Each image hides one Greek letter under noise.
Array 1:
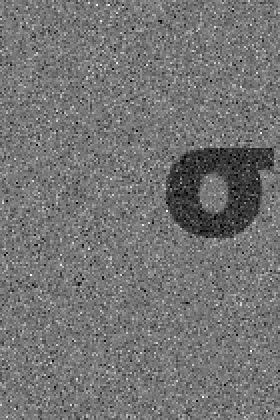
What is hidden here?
dark sigma, middle right
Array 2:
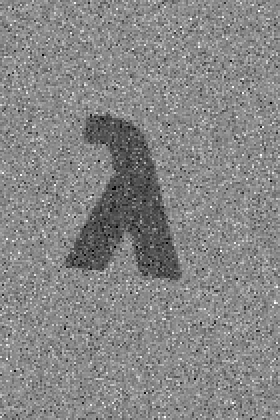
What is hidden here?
dark lambda, centre
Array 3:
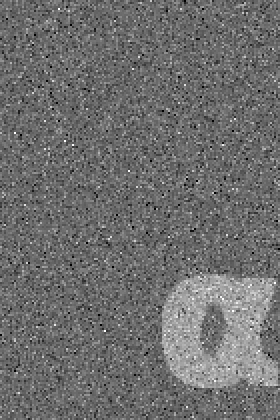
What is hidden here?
light alpha, bottom right
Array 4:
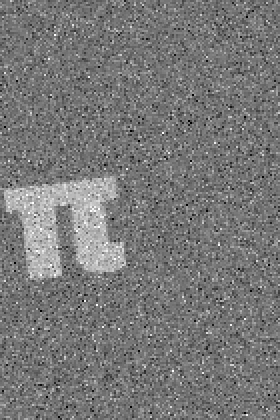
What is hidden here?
light pi, middle left
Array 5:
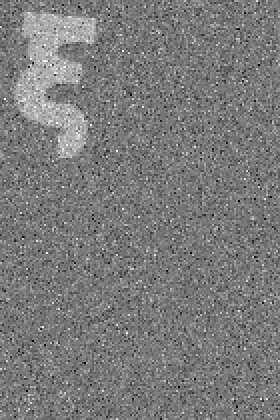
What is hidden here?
light xi, top left
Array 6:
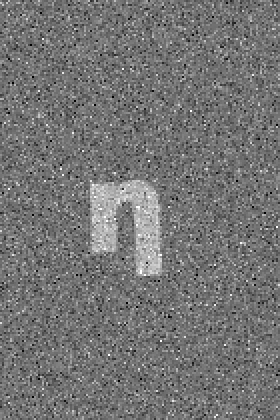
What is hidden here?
light eta, centre
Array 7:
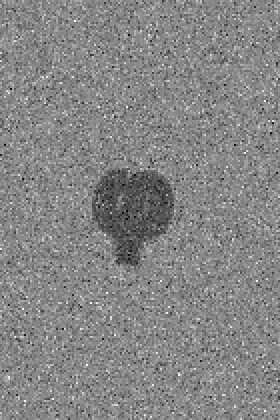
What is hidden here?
dark phi, centre
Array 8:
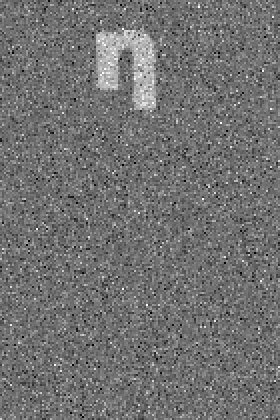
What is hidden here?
light eta, top middle
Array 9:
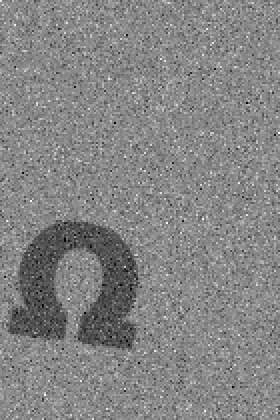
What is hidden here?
dark omega
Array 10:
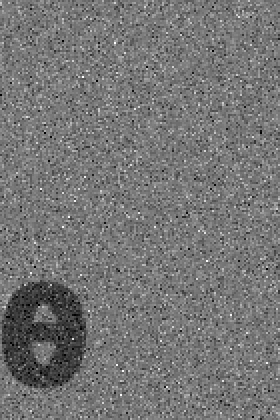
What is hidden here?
dark theta, bottom left
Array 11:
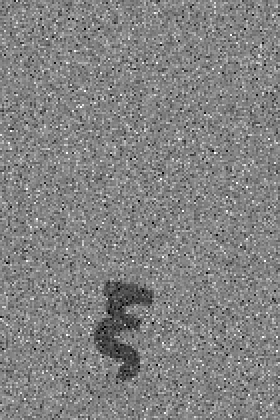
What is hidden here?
dark xi, bottom middle
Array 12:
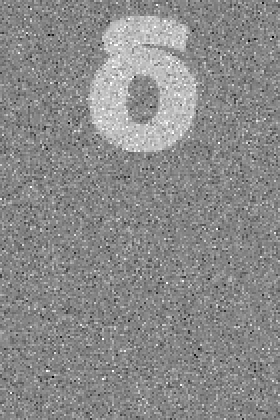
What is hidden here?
light delta, top middle
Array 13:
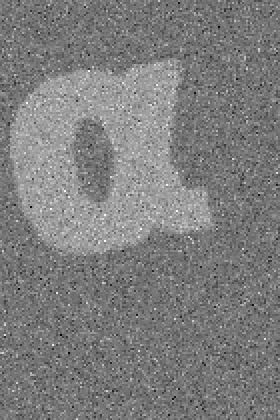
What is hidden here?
light alpha
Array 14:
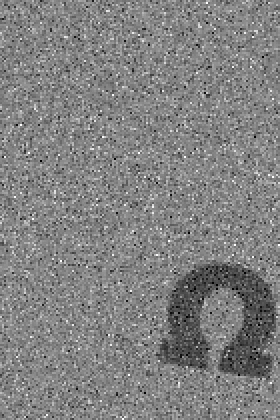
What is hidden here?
dark omega, bottom right
